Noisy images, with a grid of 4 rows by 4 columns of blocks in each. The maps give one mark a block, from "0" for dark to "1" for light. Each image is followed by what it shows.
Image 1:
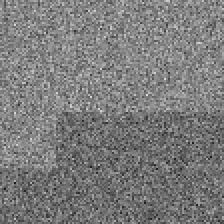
1111
1111
1000
0000
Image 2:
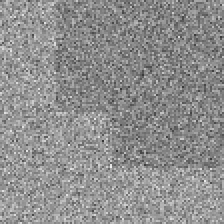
1000
1000
1100
1111
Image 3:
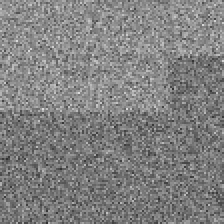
1111
1110
0000
0000
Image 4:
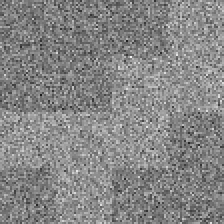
0001
0011
1110
0100
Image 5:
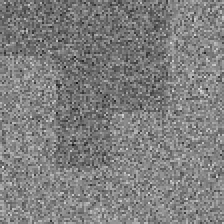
0001
1001
1011
1111
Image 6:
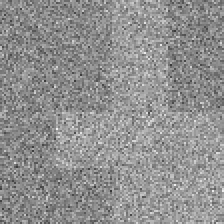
0010
0010
0111
0011
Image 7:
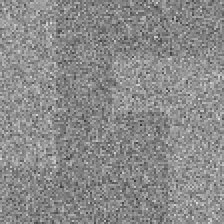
1000
1011
1001
0001
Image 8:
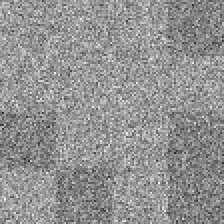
1110
1111
0110
1010
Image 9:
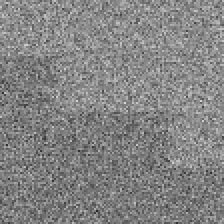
1111
0111
0001
0000
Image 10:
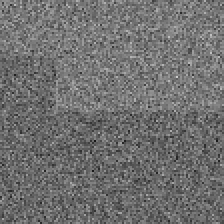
1111
0111
0000
0000
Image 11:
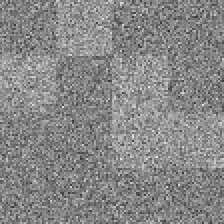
0100
1010
0011
0000
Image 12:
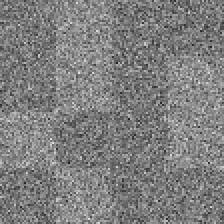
0100
0101
1001
0100
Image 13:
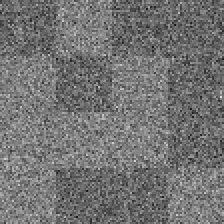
0100
1010
1110
1001
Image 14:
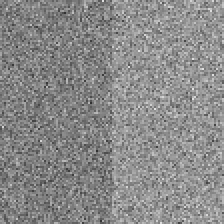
0011
0011
0011
0011
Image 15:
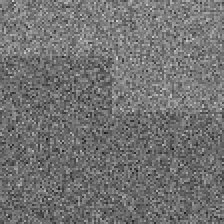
1111
0011
0000
0000
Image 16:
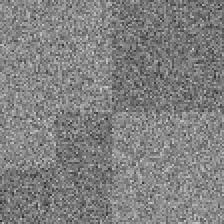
1100
1100
1011
0011
